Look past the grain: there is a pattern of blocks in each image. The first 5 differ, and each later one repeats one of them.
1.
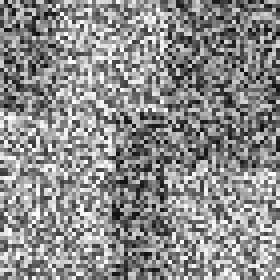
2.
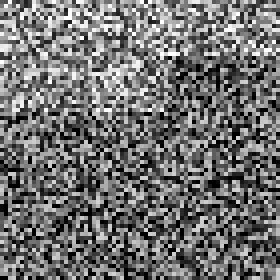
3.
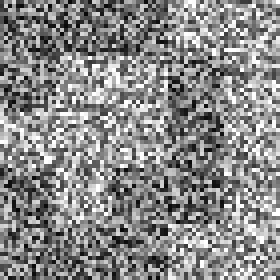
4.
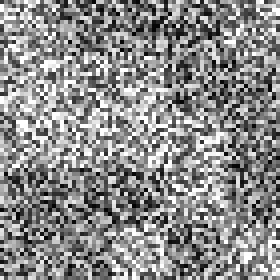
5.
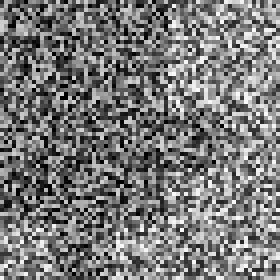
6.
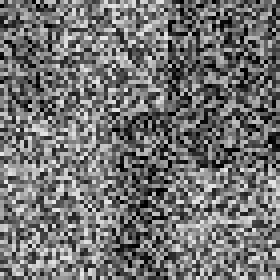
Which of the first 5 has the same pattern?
1
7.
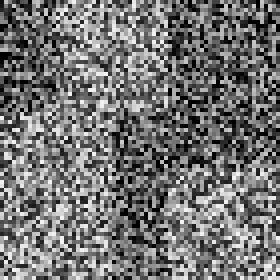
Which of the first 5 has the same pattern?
1
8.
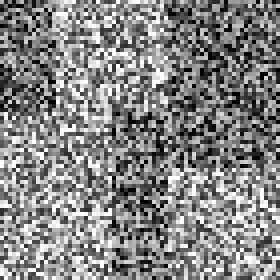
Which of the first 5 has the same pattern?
1
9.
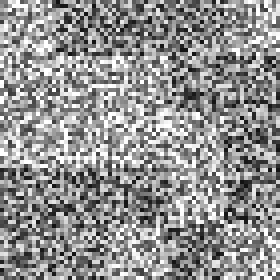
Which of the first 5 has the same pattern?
4
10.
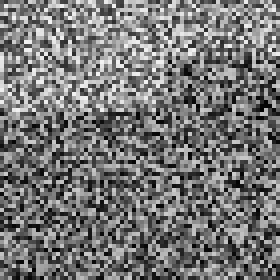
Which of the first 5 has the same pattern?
2
